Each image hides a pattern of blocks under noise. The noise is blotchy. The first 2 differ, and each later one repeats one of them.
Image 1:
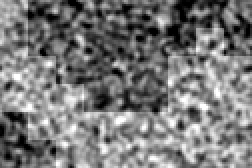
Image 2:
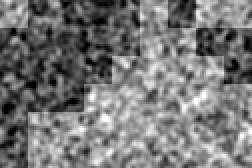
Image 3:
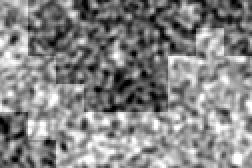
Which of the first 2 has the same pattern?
1
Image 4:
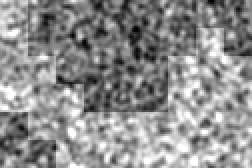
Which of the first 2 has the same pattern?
1
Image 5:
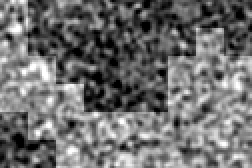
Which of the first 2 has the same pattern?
1
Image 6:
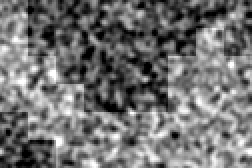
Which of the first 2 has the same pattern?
1
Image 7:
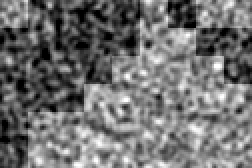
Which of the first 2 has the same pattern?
2
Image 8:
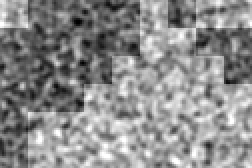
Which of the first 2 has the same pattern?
2
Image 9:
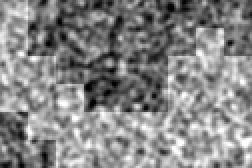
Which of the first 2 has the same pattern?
1
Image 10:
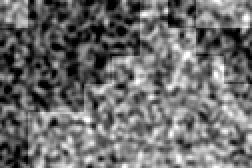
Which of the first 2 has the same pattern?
2
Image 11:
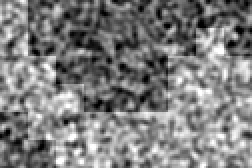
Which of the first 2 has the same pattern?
1
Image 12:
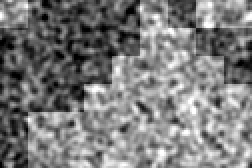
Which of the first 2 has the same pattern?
2
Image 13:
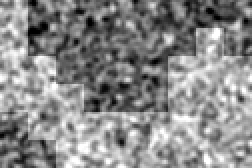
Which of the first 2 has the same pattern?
1
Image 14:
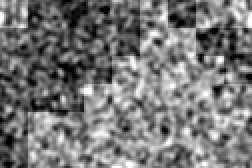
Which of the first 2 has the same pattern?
2
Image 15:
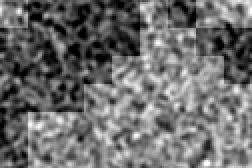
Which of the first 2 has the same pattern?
2
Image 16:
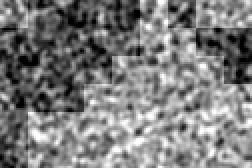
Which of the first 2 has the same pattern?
2
